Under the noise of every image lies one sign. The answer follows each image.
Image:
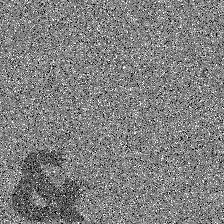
ampersand
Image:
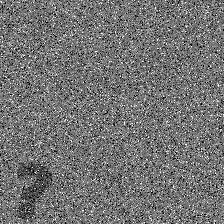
question mark
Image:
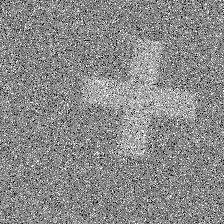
plus sign
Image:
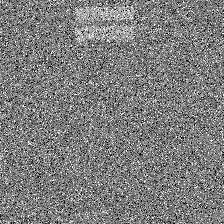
equals sign
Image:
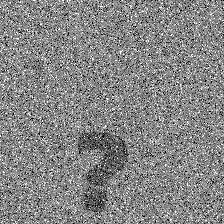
question mark
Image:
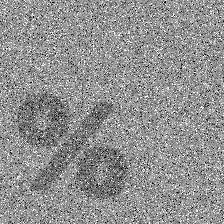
percent sign
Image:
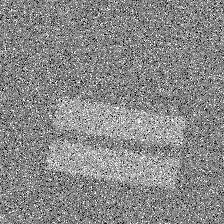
equals sign
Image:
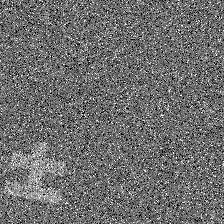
plus-minus sign
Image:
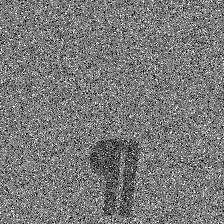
pilcrow
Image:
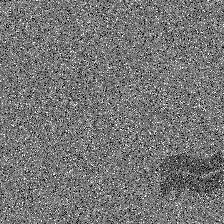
approximately sign
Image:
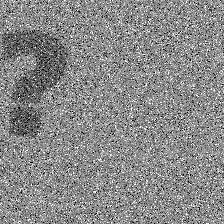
question mark
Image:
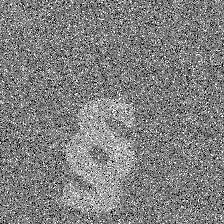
section sign
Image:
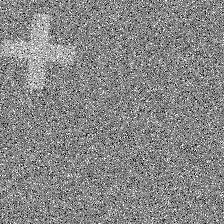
plus sign
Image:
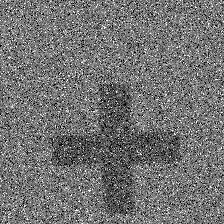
plus sign
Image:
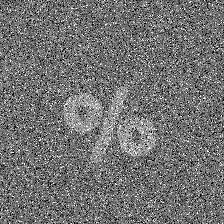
percent sign
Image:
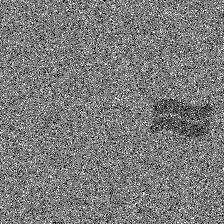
approximately sign
